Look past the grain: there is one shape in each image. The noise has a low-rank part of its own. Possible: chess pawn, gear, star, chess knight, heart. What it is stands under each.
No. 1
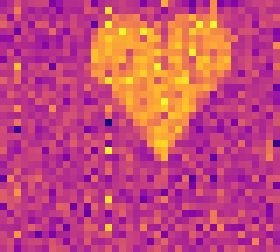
heart
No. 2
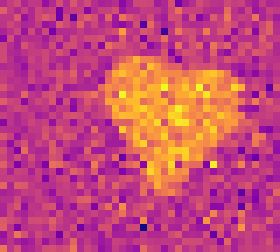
heart
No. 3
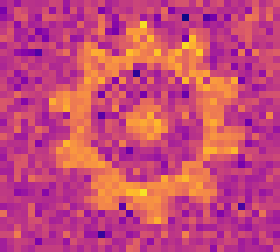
gear
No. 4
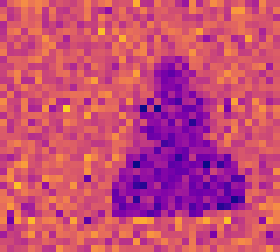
chess pawn
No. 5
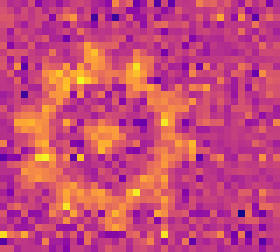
gear
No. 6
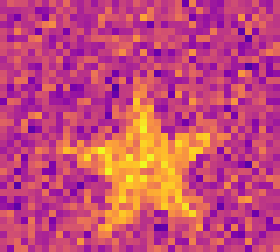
star
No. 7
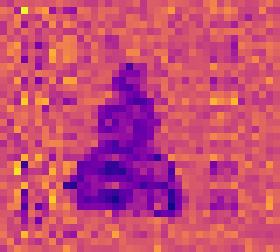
chess pawn
